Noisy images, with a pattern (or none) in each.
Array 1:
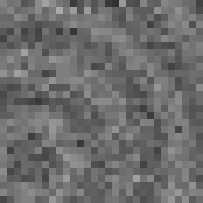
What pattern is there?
rings round one point
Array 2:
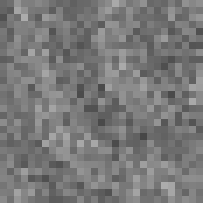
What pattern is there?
rings round one point
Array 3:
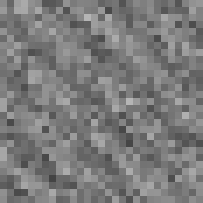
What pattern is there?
diagonal stripes
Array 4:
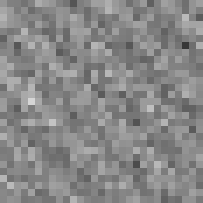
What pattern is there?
diagonal stripes
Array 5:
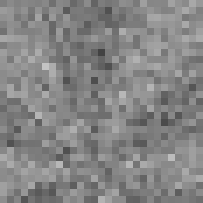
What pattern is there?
spokes from one point
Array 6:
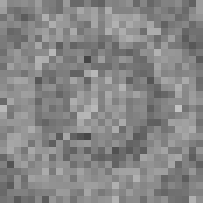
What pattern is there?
rings round one point
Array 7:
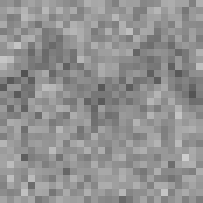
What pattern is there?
a wavy band
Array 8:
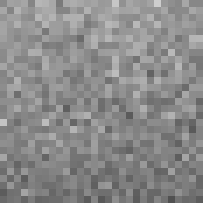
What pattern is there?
a smooth slope
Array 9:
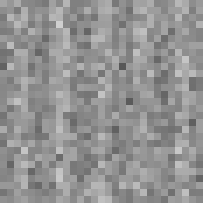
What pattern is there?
vertical stripes
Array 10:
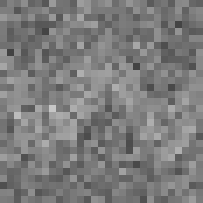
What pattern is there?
a wavy band
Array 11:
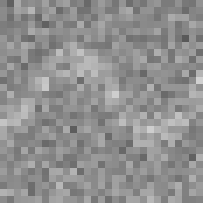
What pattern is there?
a wavy band
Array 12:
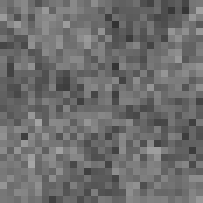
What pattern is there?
spokes from one point
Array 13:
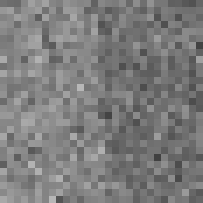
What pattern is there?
a sharp edge
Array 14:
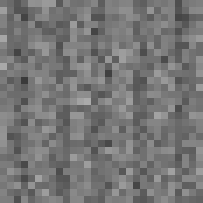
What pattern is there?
vertical stripes
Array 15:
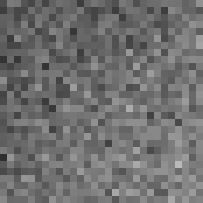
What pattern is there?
a smooth slope
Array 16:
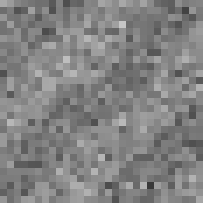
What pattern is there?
diagonal stripes
